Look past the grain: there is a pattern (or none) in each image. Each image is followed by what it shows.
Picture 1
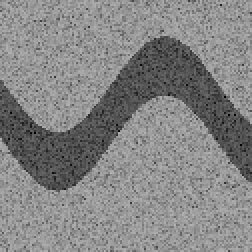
a wavy band
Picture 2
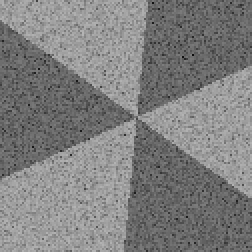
spokes from one point
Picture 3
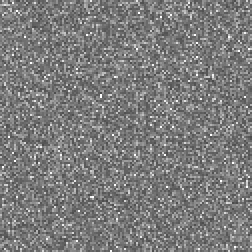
only noise
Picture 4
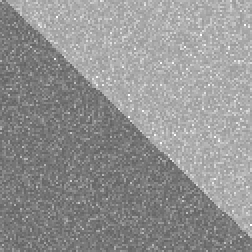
a sharp edge
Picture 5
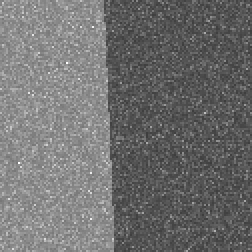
a sharp edge
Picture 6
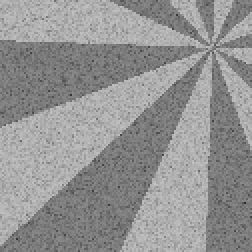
spokes from one point
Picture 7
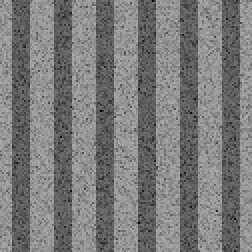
vertical stripes
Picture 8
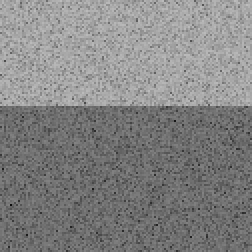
a sharp edge
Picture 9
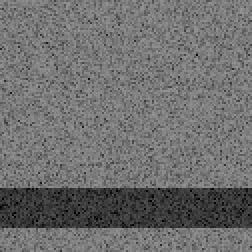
one horizontal stripe
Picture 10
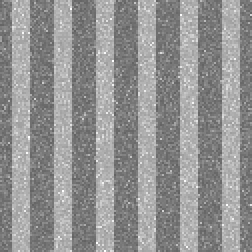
vertical stripes
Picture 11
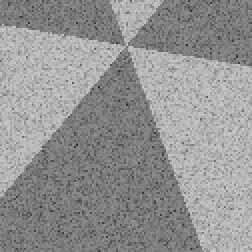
spokes from one point
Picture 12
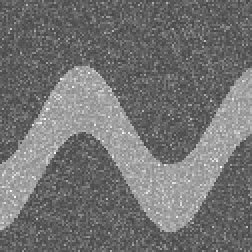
a wavy band
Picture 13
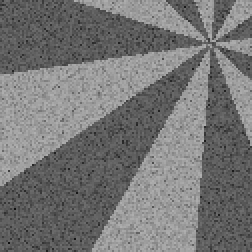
spokes from one point
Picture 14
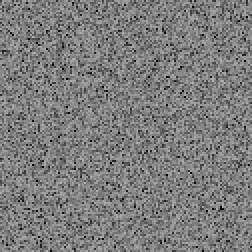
only noise
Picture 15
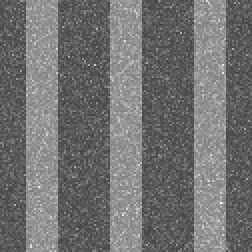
vertical stripes
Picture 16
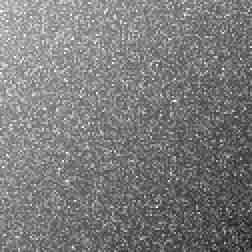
a smooth slope
